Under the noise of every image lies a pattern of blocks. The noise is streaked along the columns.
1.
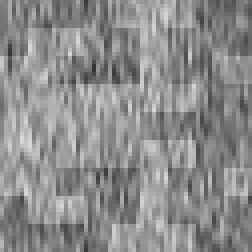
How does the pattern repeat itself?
top and bottom mirror each other
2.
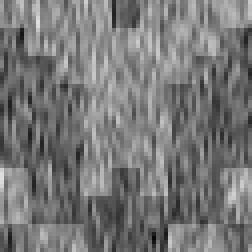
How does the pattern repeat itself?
left and right mirror each other
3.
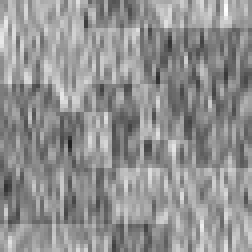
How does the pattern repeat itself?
the same after a half turn
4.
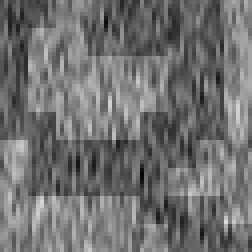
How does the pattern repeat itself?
no symmetry
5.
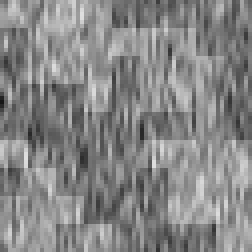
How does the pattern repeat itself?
mirrored about the diagonal from the bottom left
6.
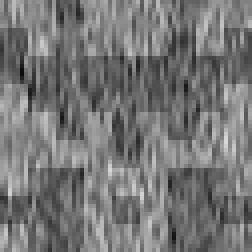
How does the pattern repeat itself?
left and right mirror each other
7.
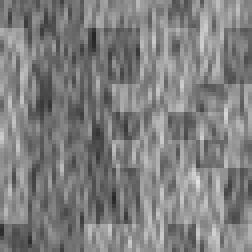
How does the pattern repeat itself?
top and bottom mirror each other
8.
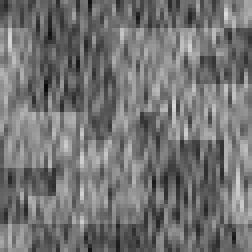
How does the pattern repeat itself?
the same after a half turn
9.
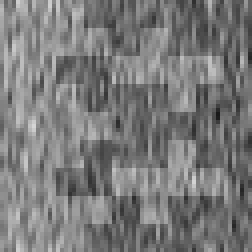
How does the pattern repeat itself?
top and bottom mirror each other
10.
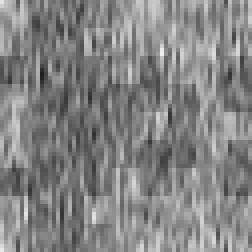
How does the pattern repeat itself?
top and bottom mirror each other
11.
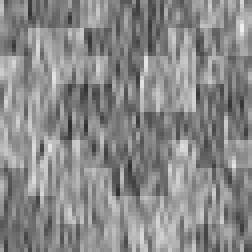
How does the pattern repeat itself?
mirrored about the diagonal from the bottom left
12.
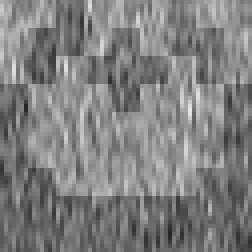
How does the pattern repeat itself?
left and right mirror each other
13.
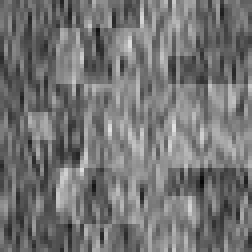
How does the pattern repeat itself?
top and bottom mirror each other
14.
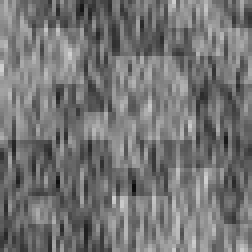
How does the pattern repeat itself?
mirrored about the diagonal from the bottom left
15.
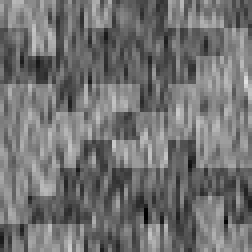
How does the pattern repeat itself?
the same after a half turn
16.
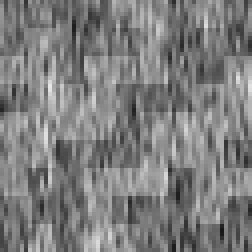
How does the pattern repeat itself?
the same after a half turn
